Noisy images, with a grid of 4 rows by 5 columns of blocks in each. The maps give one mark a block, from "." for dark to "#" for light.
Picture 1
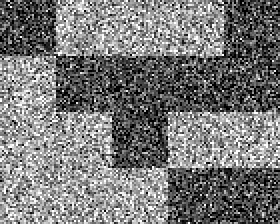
. # # # .
# . . . .
# # . # #
# # # . .
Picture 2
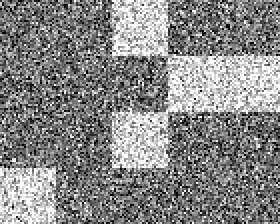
. . # . .
. . . # #
. . # . .
# . . . .
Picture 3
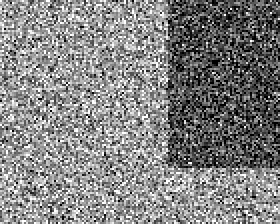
# # # . .
# # # . .
# # # . .
# # # # #
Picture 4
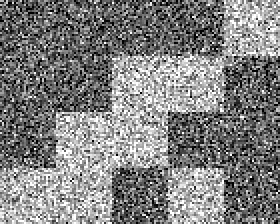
. . . . #
. . # # .
. # # . .
# # . # .
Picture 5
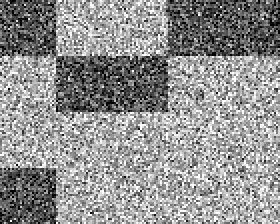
. # # . .
# . . # #
# # # # #
. # # # #
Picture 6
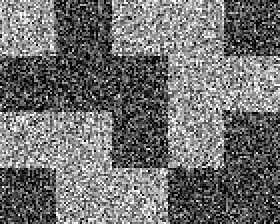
# . # # .
. . . # #
# # . # .
. # # . .
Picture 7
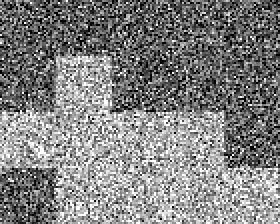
. . . . .
. # . . .
# # # # .
. # # # #
